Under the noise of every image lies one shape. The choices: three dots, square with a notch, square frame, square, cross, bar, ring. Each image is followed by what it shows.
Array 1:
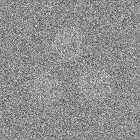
light three dots
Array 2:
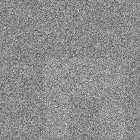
light square with a notch
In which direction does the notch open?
down
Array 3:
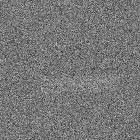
light bar
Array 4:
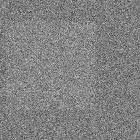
light square
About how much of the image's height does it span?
two thirds
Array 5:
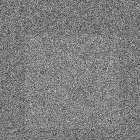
light square
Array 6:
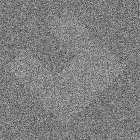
light square with a notch
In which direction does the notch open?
up and left
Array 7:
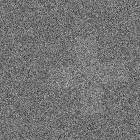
light cross
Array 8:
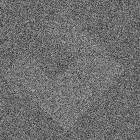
light square with a notch
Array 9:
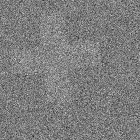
light cross
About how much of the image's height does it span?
two thirds
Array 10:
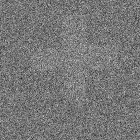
light cross
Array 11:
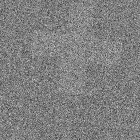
light cross
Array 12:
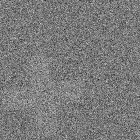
light cross
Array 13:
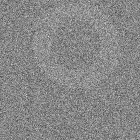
light ring
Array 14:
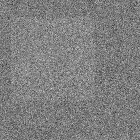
light square
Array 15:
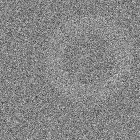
light ring
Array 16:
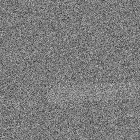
light bar
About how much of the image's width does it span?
two thirds
